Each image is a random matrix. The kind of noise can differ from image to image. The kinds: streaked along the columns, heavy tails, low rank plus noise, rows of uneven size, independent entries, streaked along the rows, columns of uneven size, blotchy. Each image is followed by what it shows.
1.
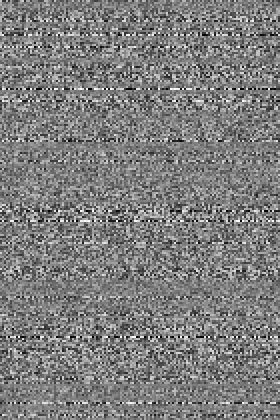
rows of uneven size
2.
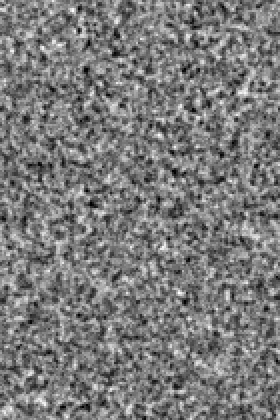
blotchy
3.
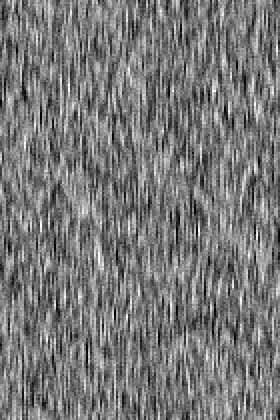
streaked along the columns
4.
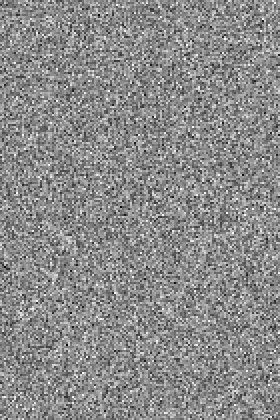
independent entries
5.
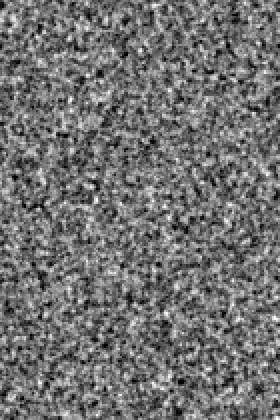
blotchy
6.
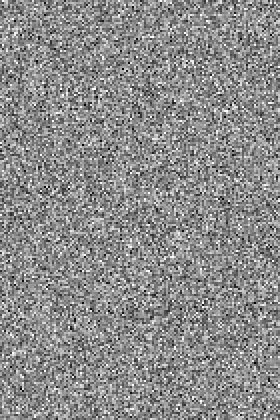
independent entries
